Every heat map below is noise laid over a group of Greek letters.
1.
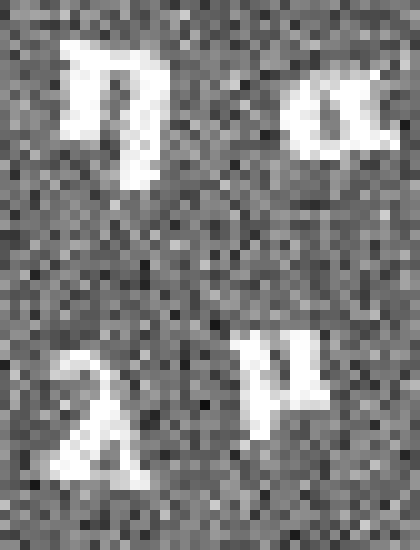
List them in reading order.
top left: eta; top right: alpha; bottom left: lambda; bottom right: mu
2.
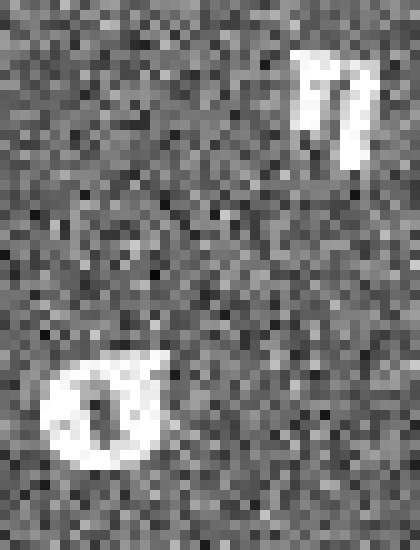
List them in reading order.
top right: eta; bottom left: sigma
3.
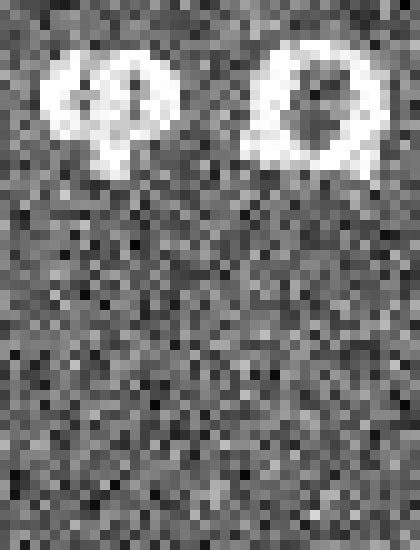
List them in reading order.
top left: phi; top right: omega
